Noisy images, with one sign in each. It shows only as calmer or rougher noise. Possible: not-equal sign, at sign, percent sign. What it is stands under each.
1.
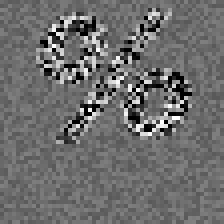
percent sign
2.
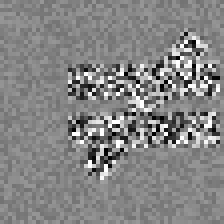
not-equal sign
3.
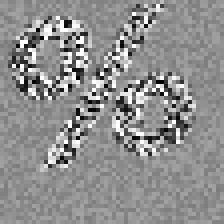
percent sign
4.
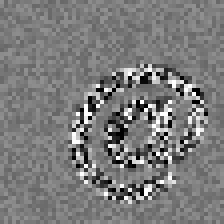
at sign
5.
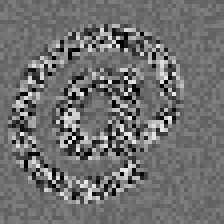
at sign
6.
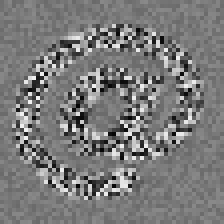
at sign
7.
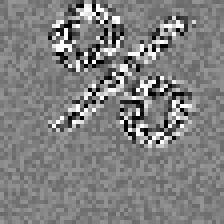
percent sign
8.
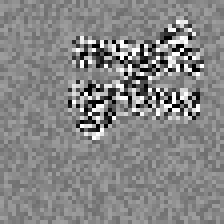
not-equal sign
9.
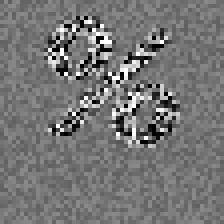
percent sign
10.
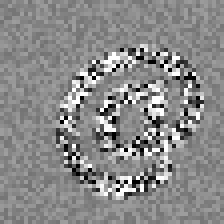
at sign
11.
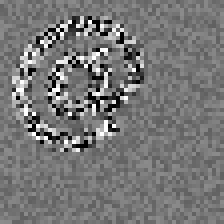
at sign
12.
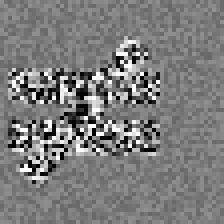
not-equal sign
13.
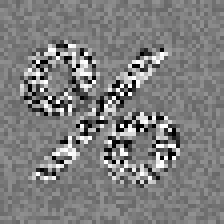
percent sign
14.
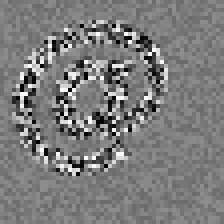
at sign
